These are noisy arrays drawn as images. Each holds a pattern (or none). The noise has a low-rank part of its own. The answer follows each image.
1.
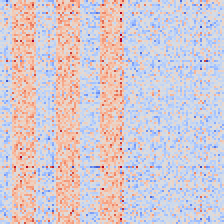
bands of columns
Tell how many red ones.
3
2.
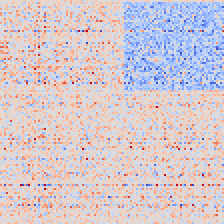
one block
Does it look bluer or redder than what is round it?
bluer
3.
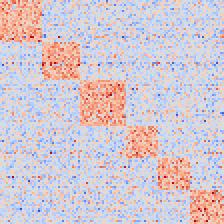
blocks along the diagonal
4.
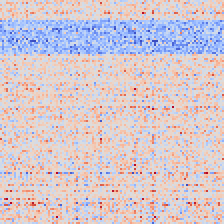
one band of rows
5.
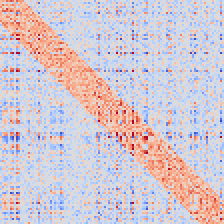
a diagonal band
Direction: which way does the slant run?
top left to bottom right
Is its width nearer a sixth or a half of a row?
a sixth
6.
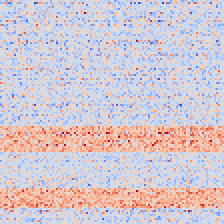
bands of rows
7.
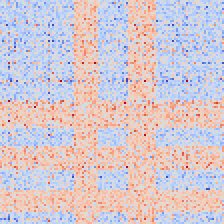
bands of rows crossing bands of columns
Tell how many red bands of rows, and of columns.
3 and 2
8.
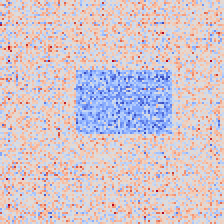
one block
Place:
centre
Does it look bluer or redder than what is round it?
bluer
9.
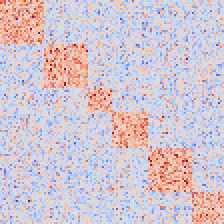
blocks along the diagonal
